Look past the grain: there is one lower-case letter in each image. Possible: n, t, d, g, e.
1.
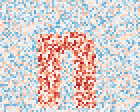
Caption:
red n
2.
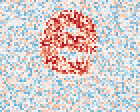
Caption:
red e
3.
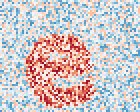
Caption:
red e
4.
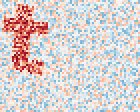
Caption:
red t
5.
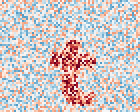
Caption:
red t
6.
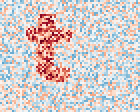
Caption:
red t
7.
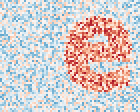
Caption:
red e
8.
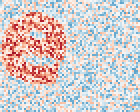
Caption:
red e
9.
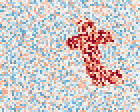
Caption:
red t
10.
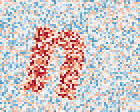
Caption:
red n
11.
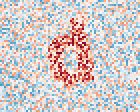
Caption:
red d
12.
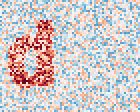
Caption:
red d
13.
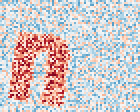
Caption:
red n
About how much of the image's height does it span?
two thirds
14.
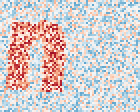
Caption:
red n
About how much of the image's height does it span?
two thirds
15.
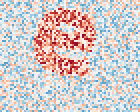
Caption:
red e
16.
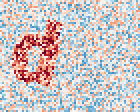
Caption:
red d
